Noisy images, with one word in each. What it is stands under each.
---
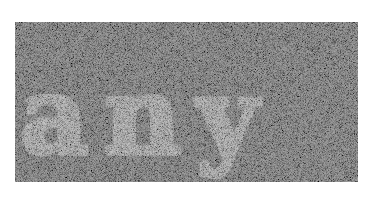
any
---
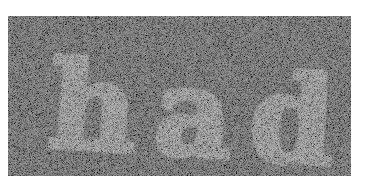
had
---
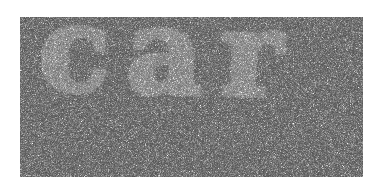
car
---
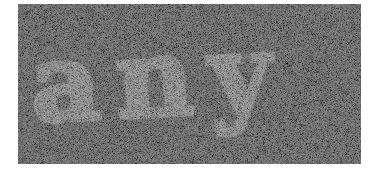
any
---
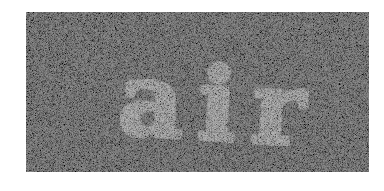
air
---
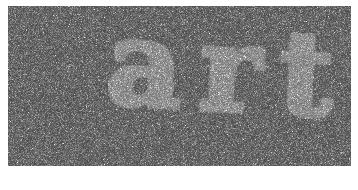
art
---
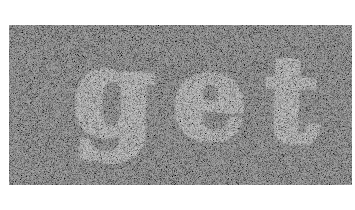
get
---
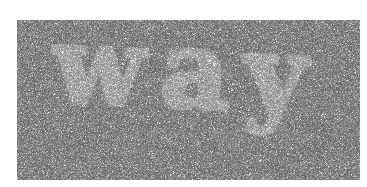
way
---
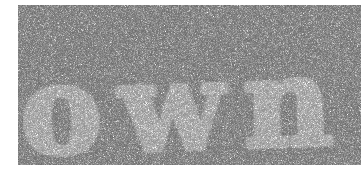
own
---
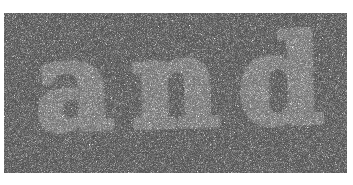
and
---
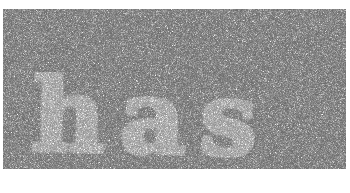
has
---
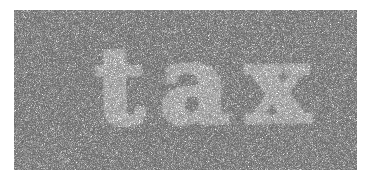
tax
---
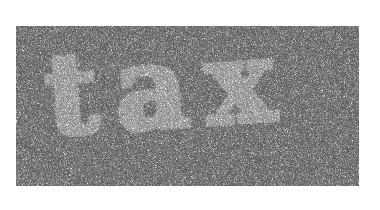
tax
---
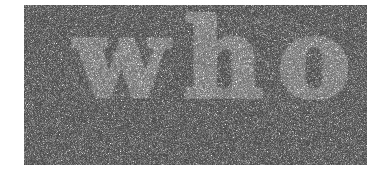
who
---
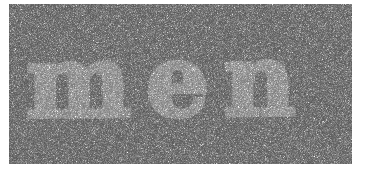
men
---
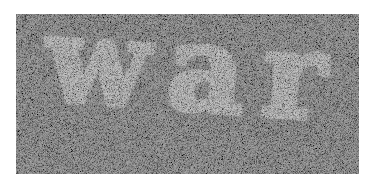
war
